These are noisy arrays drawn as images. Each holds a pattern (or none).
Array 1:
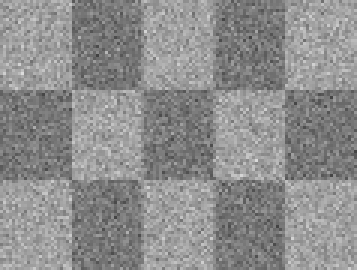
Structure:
a checkerboard
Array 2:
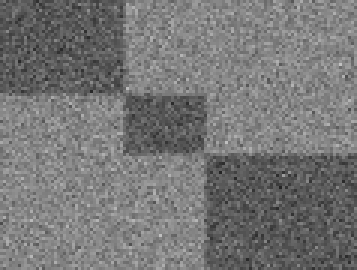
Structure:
blocks along the diagonal
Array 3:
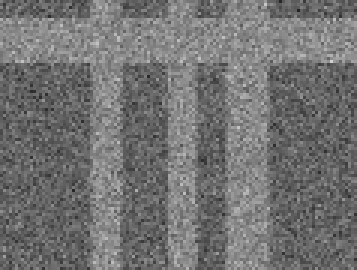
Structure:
bands of rows crossing bands of columns
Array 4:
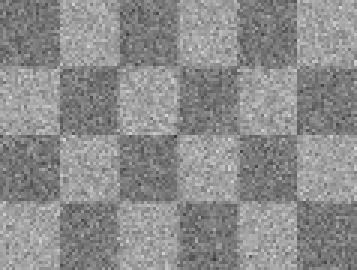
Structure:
a checkerboard
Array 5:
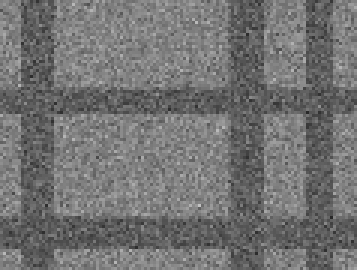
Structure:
bands of rows crossing bands of columns
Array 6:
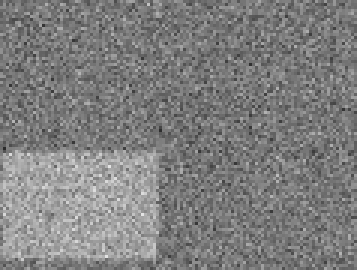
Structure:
one block
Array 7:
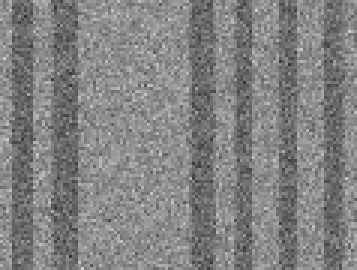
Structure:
bands of columns
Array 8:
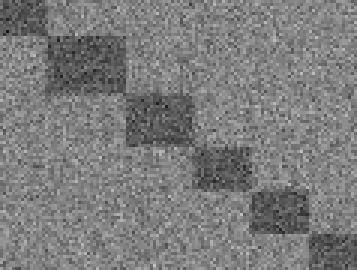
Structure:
blocks along the diagonal
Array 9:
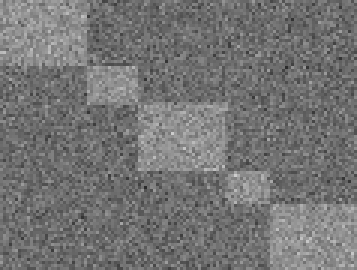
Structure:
blocks along the diagonal
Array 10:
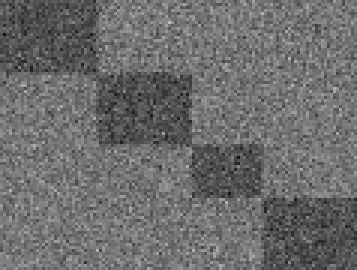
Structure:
blocks along the diagonal
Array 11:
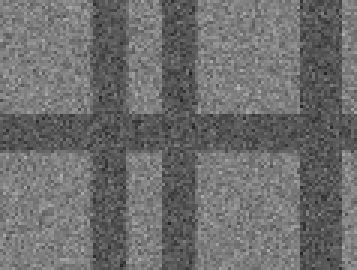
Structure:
bands of rows crossing bands of columns
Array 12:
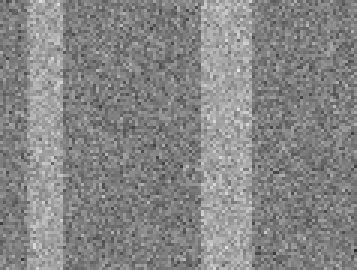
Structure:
bands of columns
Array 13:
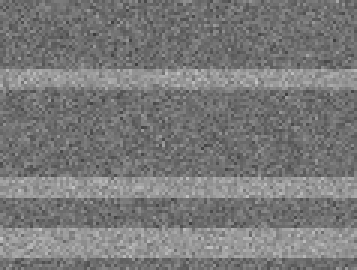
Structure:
bands of rows
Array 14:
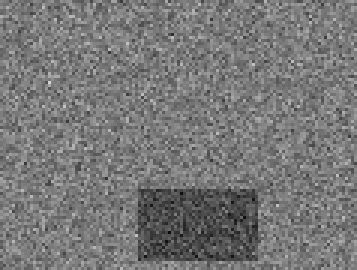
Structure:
one block
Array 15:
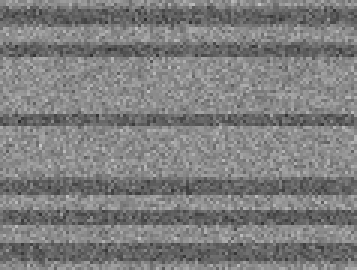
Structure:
bands of rows
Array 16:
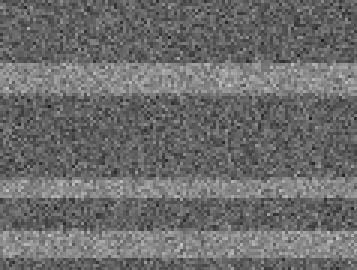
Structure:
bands of rows
